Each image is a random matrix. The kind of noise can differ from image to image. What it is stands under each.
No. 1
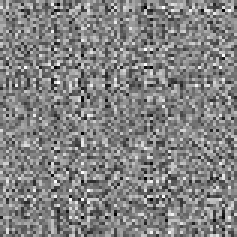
low rank plus noise
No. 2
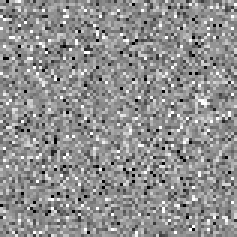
heavy tails
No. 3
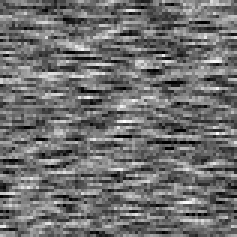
streaked along the rows
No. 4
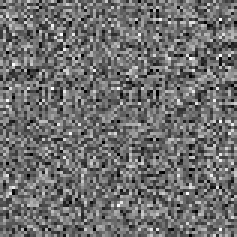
low rank plus noise
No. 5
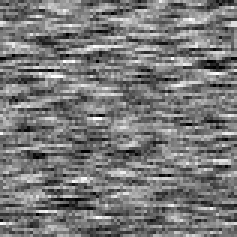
streaked along the rows
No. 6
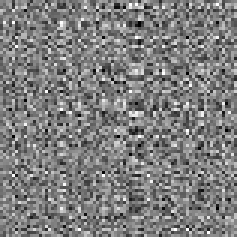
low rank plus noise
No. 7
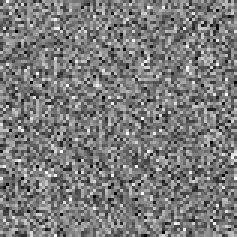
independent entries
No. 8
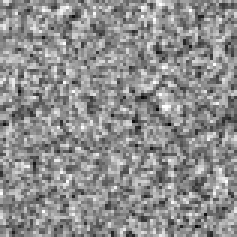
blotchy
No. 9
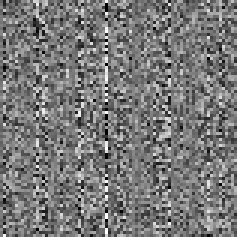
columns of uneven size
